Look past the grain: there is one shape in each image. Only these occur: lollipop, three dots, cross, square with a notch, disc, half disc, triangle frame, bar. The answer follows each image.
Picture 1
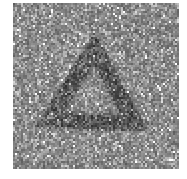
triangle frame
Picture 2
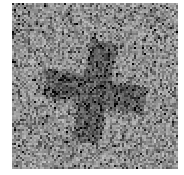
cross
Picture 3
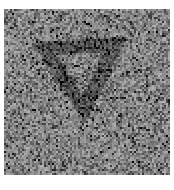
triangle frame
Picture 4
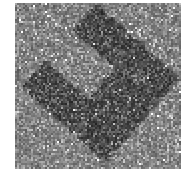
square with a notch
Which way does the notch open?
up and left
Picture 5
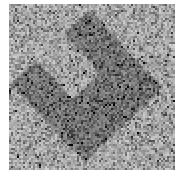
square with a notch
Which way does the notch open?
up and left
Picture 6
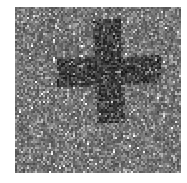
cross
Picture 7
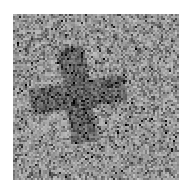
cross
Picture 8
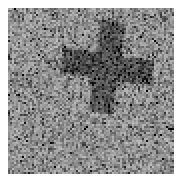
cross
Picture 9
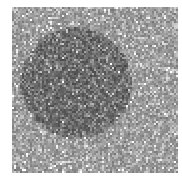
disc
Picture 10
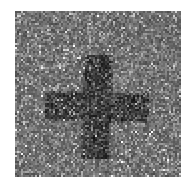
cross
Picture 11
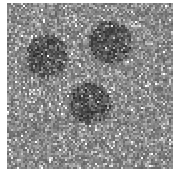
three dots
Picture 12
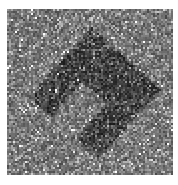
square with a notch
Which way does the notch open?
down and left
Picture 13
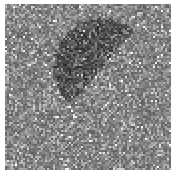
half disc
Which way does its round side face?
up and left
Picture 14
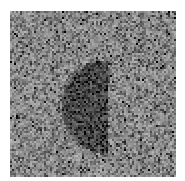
half disc
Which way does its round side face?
left
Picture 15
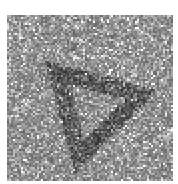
triangle frame
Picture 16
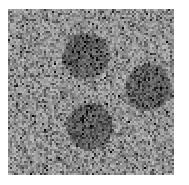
three dots
